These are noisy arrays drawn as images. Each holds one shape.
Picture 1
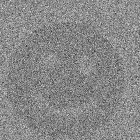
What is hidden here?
dark smiling face
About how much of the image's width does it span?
nearly all
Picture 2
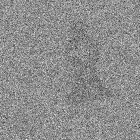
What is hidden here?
dark chess bishop
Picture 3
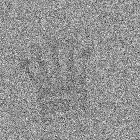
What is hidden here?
dark chess queen
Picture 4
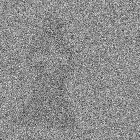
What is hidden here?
dark chess bishop
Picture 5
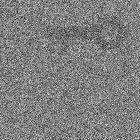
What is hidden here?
dark key
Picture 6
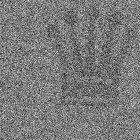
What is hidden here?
dark chess queen
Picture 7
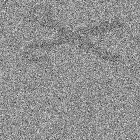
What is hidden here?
dark pair of scissors
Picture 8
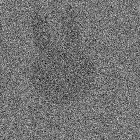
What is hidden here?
dark rabbit's head
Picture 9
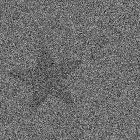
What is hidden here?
dark star
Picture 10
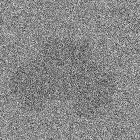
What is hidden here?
dark car
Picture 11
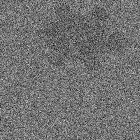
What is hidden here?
dark turtle
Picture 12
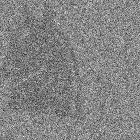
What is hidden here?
dark chess knight
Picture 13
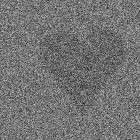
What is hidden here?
dark heart
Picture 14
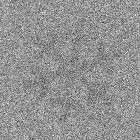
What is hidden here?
dark snowflake
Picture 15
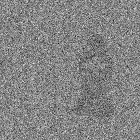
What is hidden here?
dark chess bishop
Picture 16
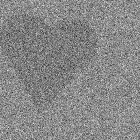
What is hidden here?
dark heart
